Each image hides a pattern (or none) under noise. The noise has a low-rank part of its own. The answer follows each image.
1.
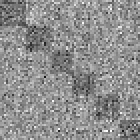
blocks along the diagonal
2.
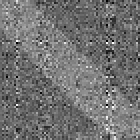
a diagonal band
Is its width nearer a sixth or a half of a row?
a half
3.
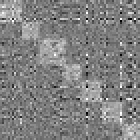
blocks along the diagonal
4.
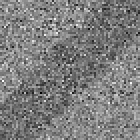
a diagonal band
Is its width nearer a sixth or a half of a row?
a half
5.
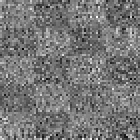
a checkerboard
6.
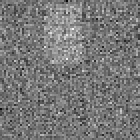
one block
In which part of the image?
top middle
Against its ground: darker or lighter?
lighter
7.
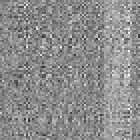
one band of columns
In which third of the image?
right
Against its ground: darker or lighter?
lighter
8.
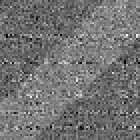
a diagonal band
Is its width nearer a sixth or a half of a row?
a half
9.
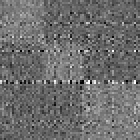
blocks along the diagonal
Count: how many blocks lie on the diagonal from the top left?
3
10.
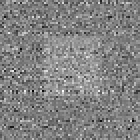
one block
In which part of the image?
centre
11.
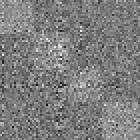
blocks along the diagonal
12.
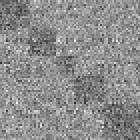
blocks along the diagonal
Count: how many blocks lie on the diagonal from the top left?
5
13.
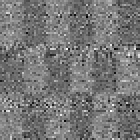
a checkerboard
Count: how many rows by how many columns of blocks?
3 by 6
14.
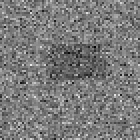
one block
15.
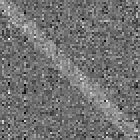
a diagonal band
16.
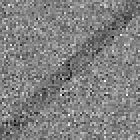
a diagonal band
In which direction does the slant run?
bottom left to top right
